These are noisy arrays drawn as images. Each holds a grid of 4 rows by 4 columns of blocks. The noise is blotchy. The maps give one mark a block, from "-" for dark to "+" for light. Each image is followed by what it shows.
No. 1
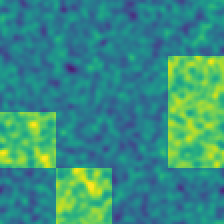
----
---+
+--+
-+--
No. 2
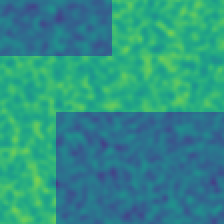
--++
++++
+---
+---
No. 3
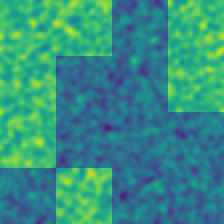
++-+
+--+
+---
-+--
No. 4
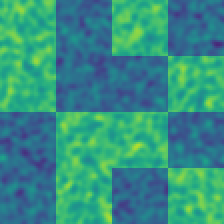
+-+-
+--+
-++-
-+-+
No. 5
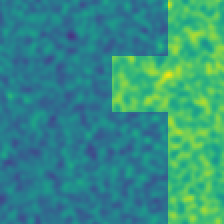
---+
--++
---+
---+
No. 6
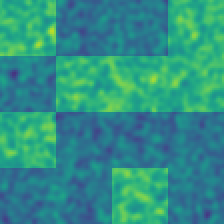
+--+
-+++
+---
--+-
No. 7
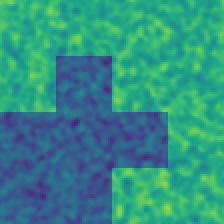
++++
+-++
---+
--++
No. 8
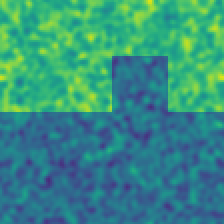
++++
++-+
----
----
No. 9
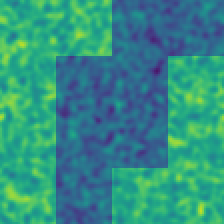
++--
+--+
+--+
+-++
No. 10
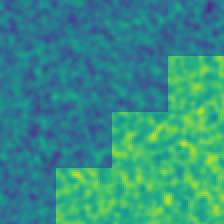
----
---+
--++
-+++
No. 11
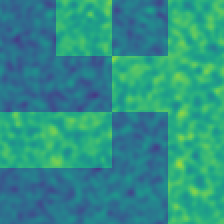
-+-+
--++
++-+
---+
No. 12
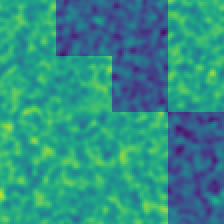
+--+
++-+
+++-
+++-
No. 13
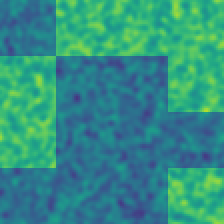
-+++
+--+
+---
---+
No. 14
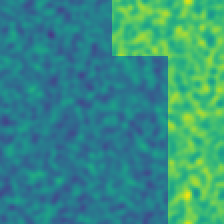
--++
---+
---+
---+
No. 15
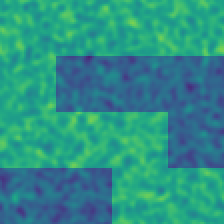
++++
+---
+++-
--++
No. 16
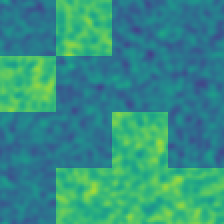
-+--
+---
--+-
-+++
